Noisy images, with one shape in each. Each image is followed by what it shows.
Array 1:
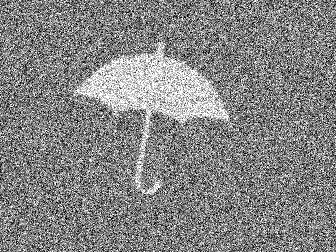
light umbrella
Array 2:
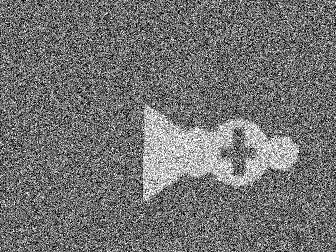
light chess bishop
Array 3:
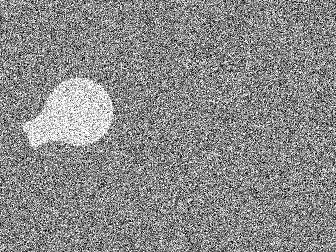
light light bulb, middle left
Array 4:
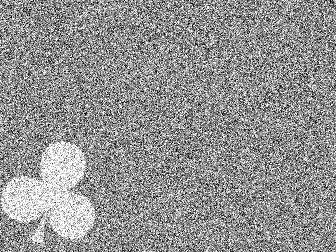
light club, bottom left
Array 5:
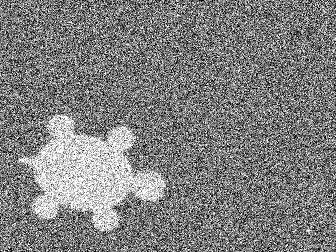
light turtle
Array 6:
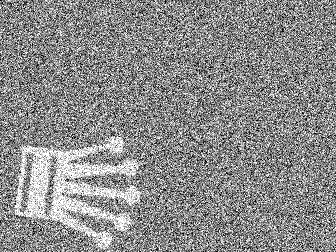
light chess queen, bottom left
